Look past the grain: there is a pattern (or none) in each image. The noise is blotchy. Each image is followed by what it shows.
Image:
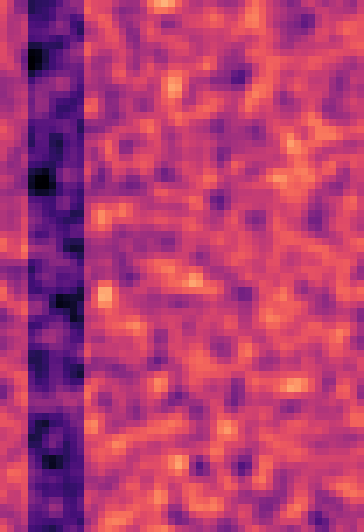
one vertical stripe
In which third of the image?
left
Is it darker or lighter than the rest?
darker
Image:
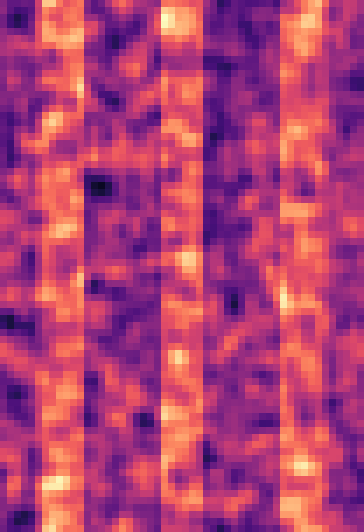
vertical stripes
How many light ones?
3
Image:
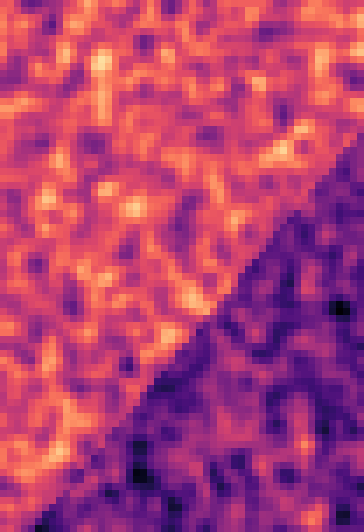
a sharp edge
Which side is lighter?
top left
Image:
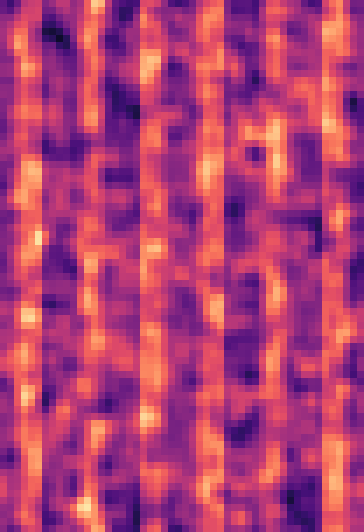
vertical stripes
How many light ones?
6
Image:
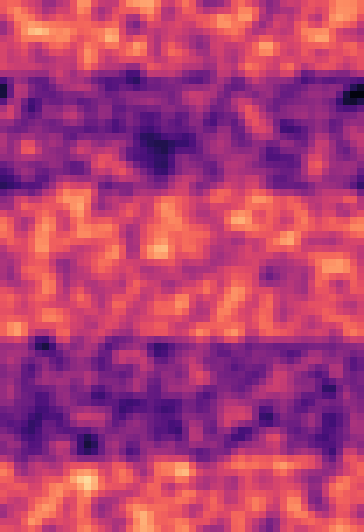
horizontal stripes
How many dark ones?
2
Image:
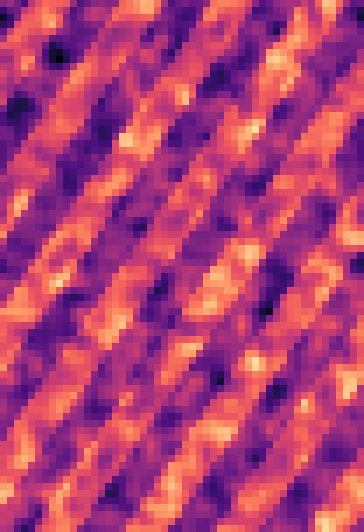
diagonal stripes
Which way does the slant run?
bottom left to top right
